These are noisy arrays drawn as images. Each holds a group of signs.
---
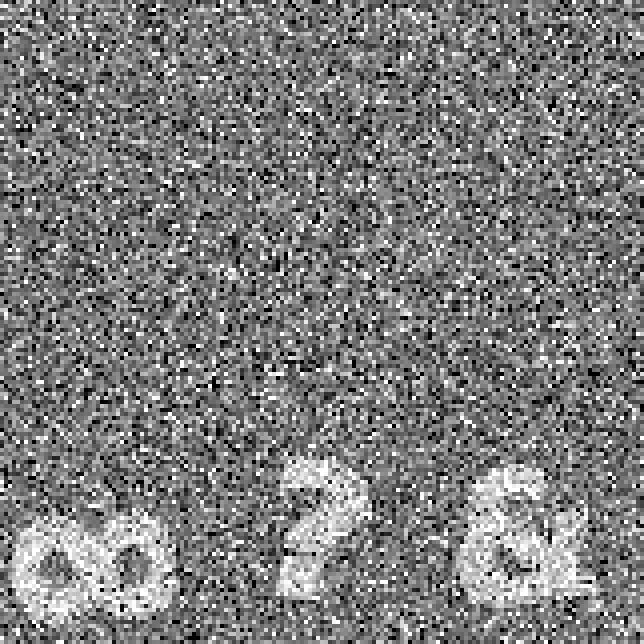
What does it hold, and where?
bottom left: infinity sign; bottom middle: question mark; bottom right: ampersand
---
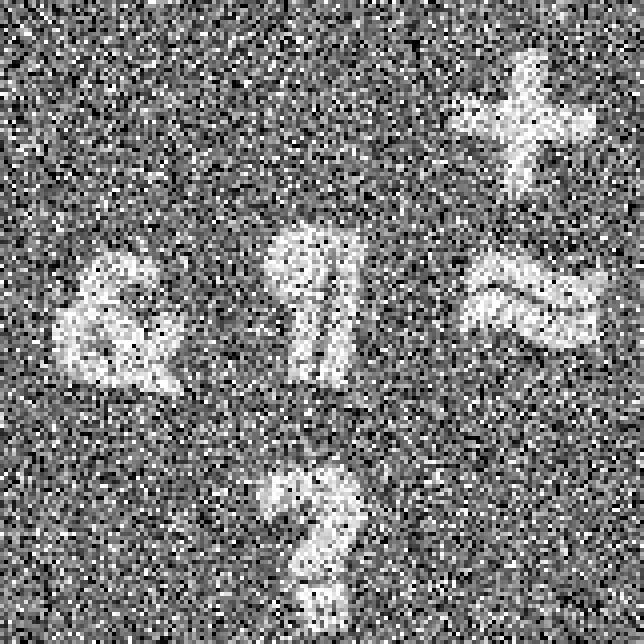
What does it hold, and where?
top right: plus sign; middle left: ampersand; centre: pilcrow; middle right: approximately sign; bottom middle: question mark
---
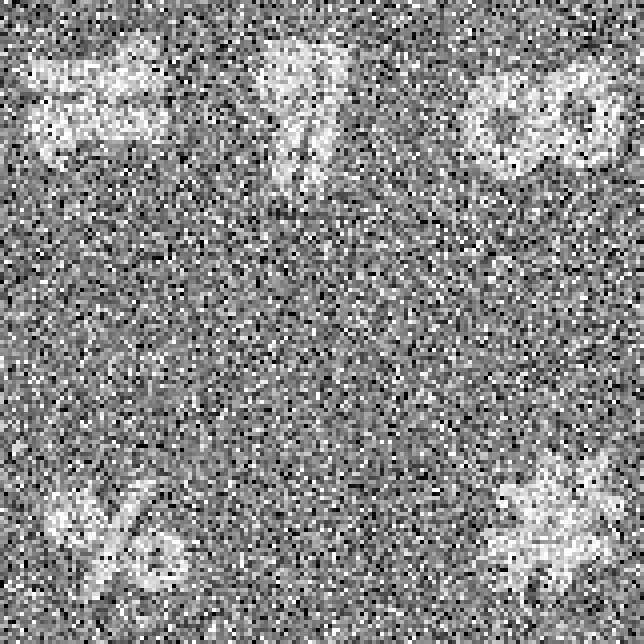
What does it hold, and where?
top left: not-equal sign; top middle: pilcrow; top right: infinity sign; bottom left: percent sign; bottom right: hash sign
